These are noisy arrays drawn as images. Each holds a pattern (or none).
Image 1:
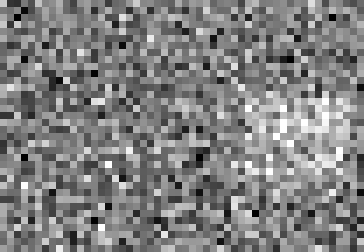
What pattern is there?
one block
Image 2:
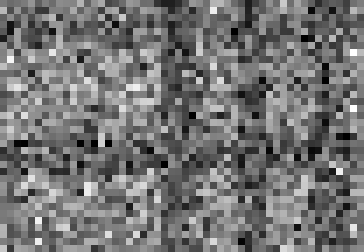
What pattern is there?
bands of rows crossing bands of columns
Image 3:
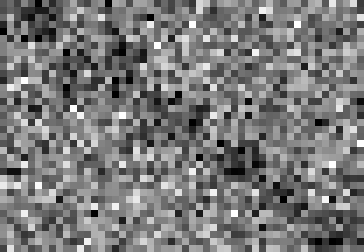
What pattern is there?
blocks along the diagonal
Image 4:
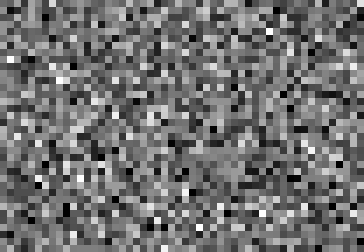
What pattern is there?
only noise
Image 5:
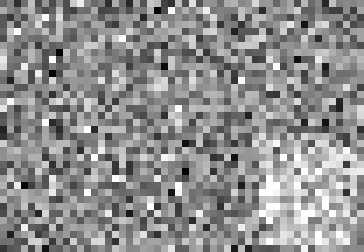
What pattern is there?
one block
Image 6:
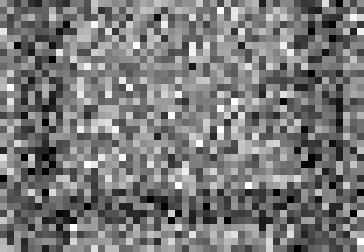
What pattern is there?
bands of rows crossing bands of columns
